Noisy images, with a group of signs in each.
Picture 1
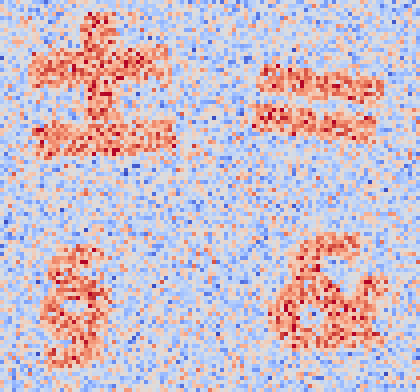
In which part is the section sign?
bottom left
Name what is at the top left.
plus-minus sign
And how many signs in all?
4
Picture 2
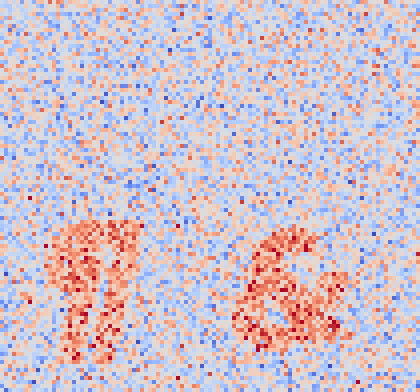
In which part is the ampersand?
bottom right
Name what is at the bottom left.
pilcrow
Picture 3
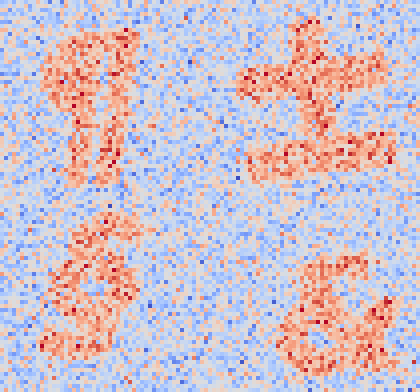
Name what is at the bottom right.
ampersand
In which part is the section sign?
bottom left
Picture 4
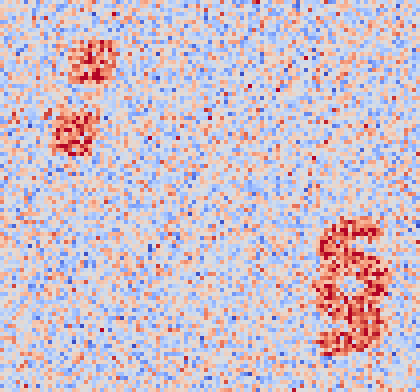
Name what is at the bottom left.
nothing
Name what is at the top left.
colon
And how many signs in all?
2
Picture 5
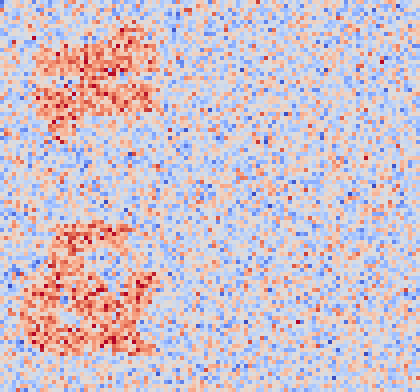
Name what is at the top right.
nothing
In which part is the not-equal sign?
top left
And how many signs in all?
2
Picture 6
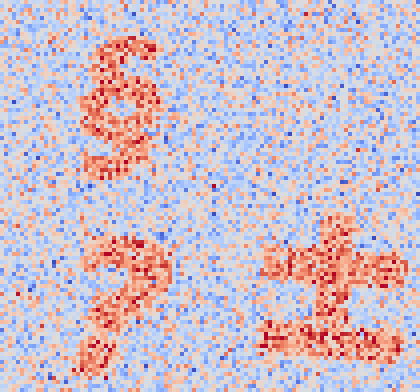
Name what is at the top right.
nothing
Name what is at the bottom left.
question mark
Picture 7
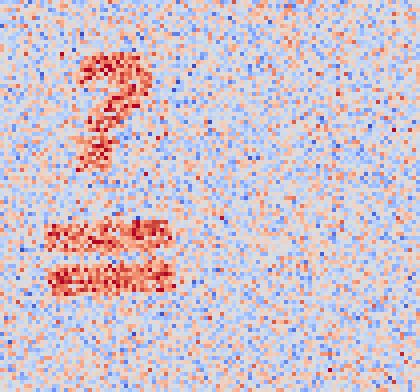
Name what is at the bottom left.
equals sign
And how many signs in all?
2
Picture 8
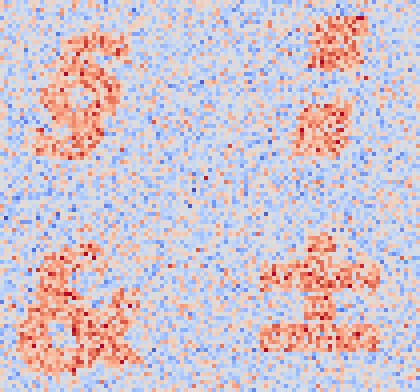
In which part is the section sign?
top left
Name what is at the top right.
colon
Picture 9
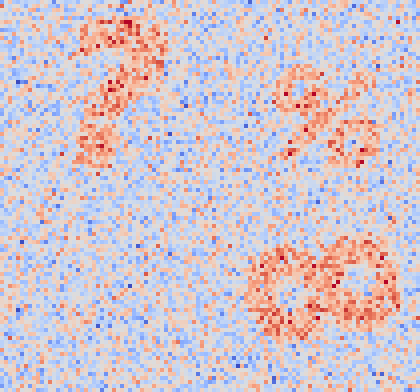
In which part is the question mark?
top left
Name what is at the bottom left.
nothing
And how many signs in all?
3
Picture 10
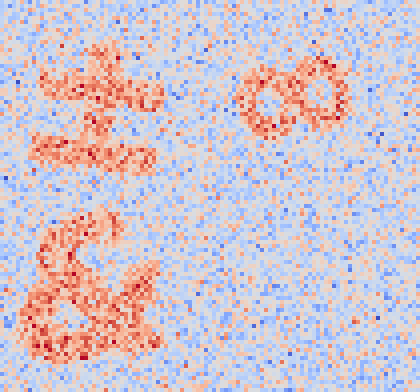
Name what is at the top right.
infinity sign
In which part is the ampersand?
bottom left
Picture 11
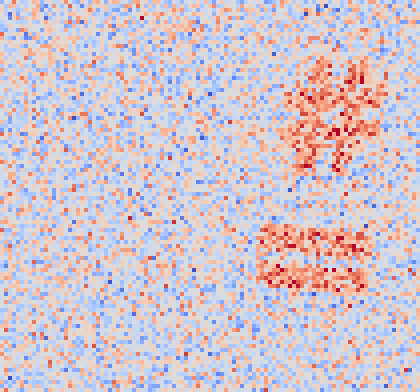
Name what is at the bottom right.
equals sign
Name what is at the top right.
hash sign
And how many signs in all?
2
